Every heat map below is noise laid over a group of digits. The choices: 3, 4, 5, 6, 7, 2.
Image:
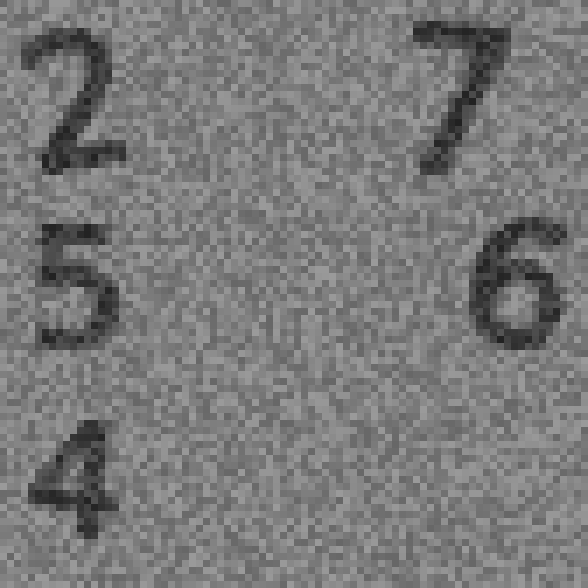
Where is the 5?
middle left
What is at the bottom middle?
nothing
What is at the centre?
nothing
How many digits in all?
5
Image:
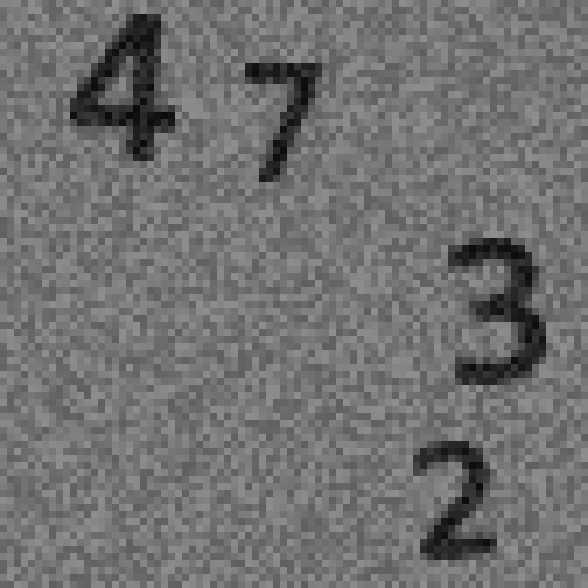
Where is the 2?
bottom right
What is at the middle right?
3
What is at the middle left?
nothing
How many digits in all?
4
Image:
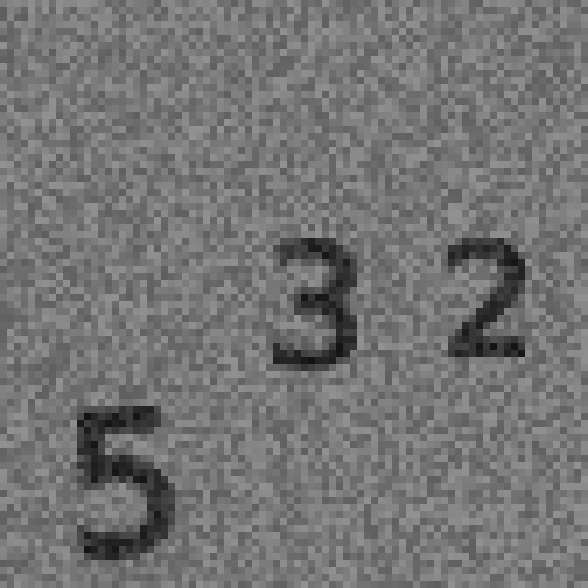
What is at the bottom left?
5
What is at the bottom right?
nothing
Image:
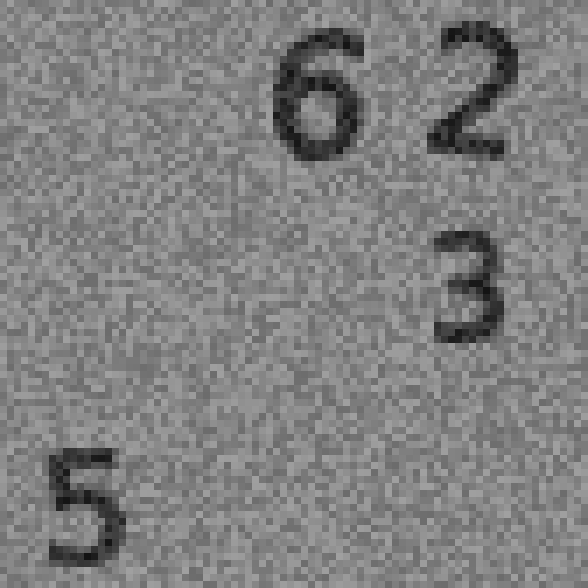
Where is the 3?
middle right
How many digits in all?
4
